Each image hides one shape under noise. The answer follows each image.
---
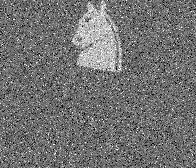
chess knight
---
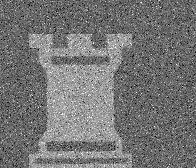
chess rook
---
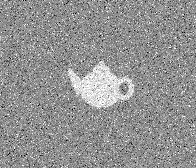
teapot
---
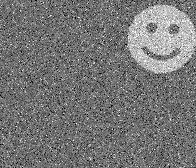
smiling face
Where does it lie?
top right
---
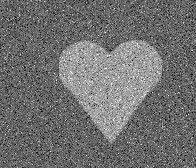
heart
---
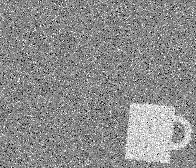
cup
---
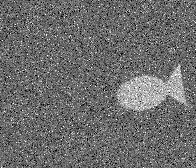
fish
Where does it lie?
middle right
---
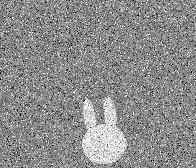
rabbit's head
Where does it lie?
bottom middle
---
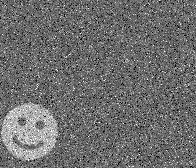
smiling face
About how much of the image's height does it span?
a third
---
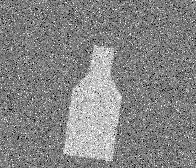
bottle
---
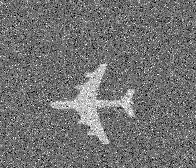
airplane
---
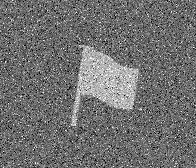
flag
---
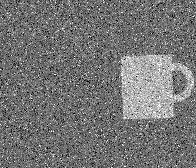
cup
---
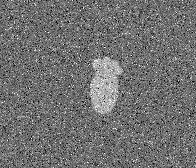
footprint
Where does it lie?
centre
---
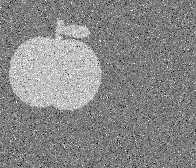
apple
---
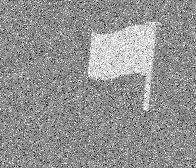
flag
